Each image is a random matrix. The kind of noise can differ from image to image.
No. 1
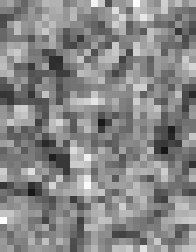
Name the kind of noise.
blotchy
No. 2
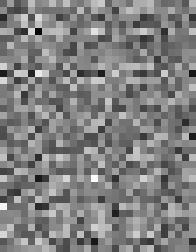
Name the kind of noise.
low rank plus noise
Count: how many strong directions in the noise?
one
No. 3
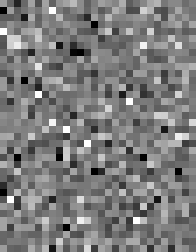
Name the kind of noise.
heavy tails
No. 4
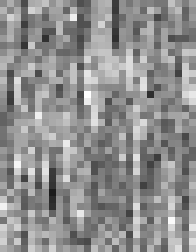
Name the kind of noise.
streaked along the columns
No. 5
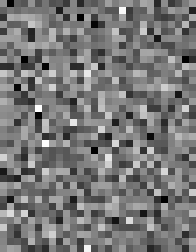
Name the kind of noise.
independent entries
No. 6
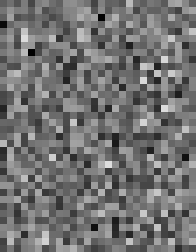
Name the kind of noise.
independent entries
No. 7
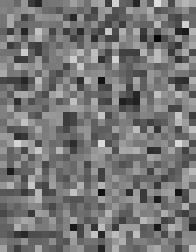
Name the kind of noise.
low rank plus noise
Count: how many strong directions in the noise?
two
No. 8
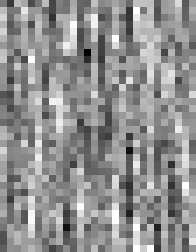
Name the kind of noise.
streaked along the columns
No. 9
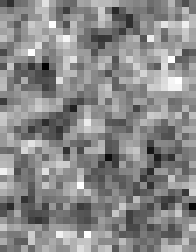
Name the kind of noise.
blotchy
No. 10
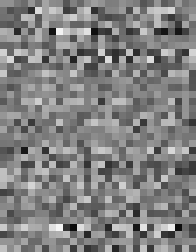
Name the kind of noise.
rows of uneven size
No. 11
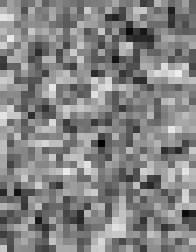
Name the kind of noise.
blotchy
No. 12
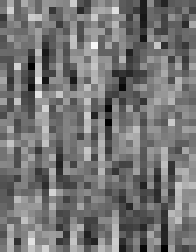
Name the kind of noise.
streaked along the columns
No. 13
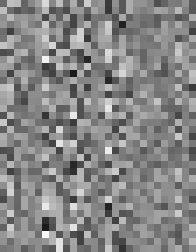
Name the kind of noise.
columns of uneven size
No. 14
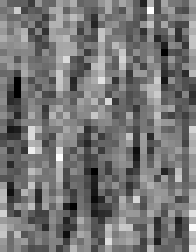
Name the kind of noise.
streaked along the columns
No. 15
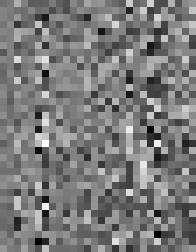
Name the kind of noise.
columns of uneven size
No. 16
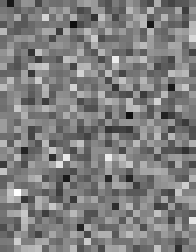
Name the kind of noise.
independent entries
